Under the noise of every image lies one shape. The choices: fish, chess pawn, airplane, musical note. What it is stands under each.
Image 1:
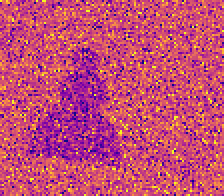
chess pawn
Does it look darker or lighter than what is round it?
darker
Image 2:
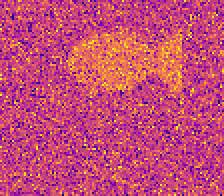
fish
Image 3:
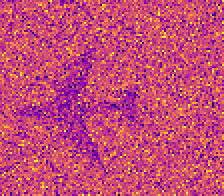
airplane
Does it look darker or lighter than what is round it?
darker
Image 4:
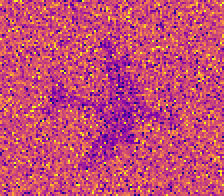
airplane
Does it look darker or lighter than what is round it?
darker
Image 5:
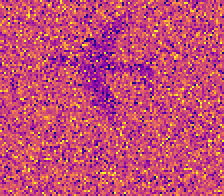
airplane
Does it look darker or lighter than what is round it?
darker
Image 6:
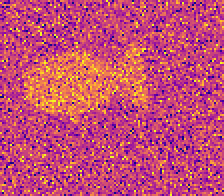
fish
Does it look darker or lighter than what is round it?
lighter
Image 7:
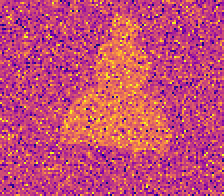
chess pawn
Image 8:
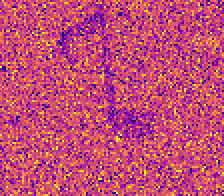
musical note
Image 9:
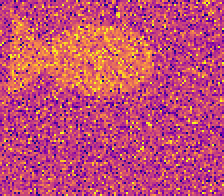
fish
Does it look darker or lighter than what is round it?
lighter
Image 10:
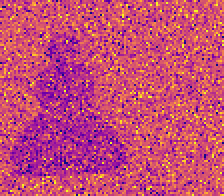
chess pawn
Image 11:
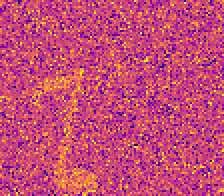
musical note
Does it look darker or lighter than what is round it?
lighter
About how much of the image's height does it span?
two thirds
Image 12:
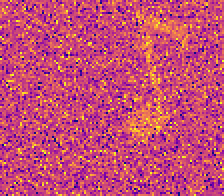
musical note
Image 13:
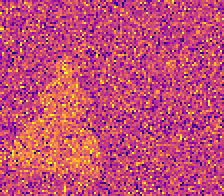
chess pawn
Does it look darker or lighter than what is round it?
lighter
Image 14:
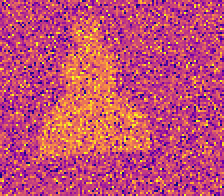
chess pawn
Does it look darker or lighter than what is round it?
lighter
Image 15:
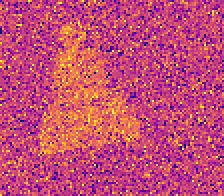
chess pawn
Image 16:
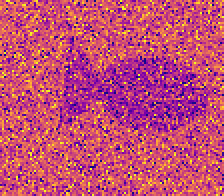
fish
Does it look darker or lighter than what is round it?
darker
